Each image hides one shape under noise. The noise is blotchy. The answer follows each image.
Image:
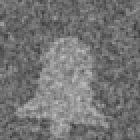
bell
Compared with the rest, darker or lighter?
lighter
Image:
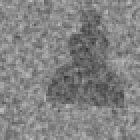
chess pawn
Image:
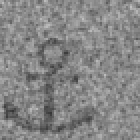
anchor
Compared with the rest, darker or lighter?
darker
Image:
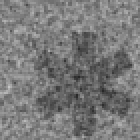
asterisk
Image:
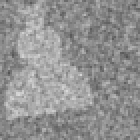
chess pawn
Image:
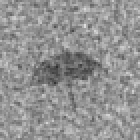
umbrella
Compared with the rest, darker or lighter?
darker
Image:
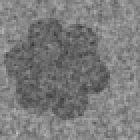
flower
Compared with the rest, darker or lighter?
darker
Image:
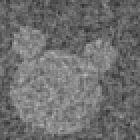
bear's head
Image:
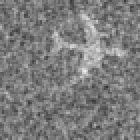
airplane
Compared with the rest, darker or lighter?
lighter
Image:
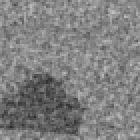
cloud
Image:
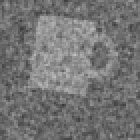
cup
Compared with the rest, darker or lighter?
lighter
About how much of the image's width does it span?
two thirds
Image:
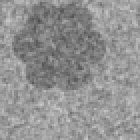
flower
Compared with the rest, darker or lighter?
darker
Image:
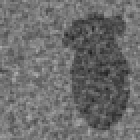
footprint
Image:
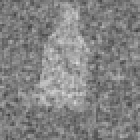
bottle
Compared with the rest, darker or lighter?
lighter
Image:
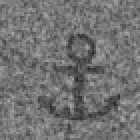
anchor
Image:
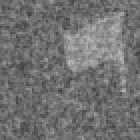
flag
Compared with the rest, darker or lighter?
lighter
